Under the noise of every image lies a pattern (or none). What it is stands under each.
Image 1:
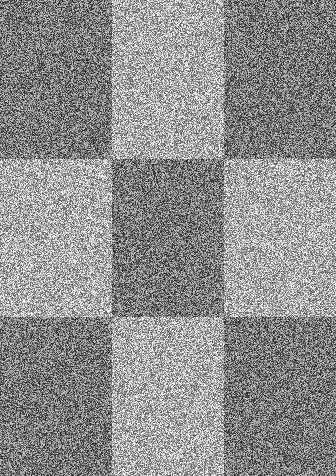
a checkerboard
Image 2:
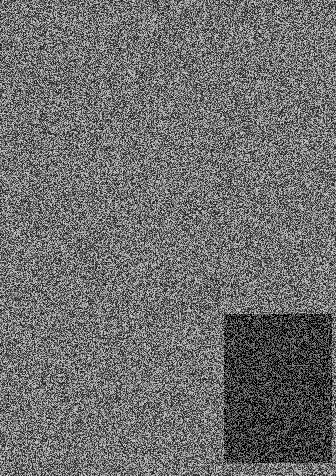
one block
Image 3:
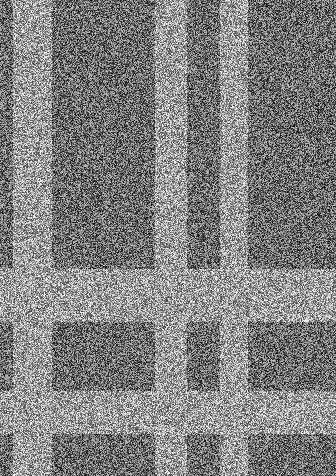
bands of rows crossing bands of columns
